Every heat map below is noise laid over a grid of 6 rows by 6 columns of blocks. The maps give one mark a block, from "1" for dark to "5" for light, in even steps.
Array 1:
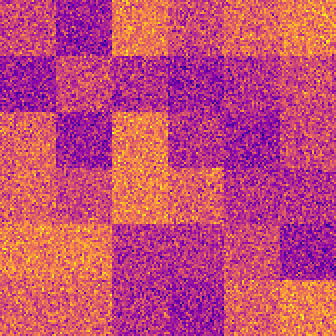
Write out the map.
315345
132123
415213
435422
552231
442145
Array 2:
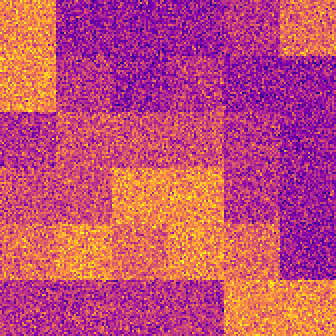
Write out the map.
511124
521211
233321
335521
454541
222255
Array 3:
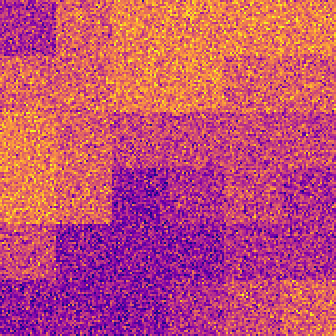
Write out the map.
245555
445544
543333
541232
311122
111234
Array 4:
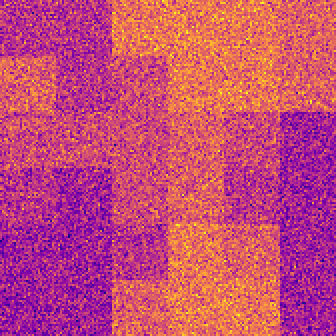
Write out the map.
225554
423554
333431
213421
112541
114551
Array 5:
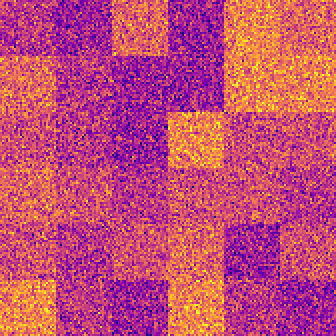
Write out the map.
214154
421155
321533
432332
323413
521521
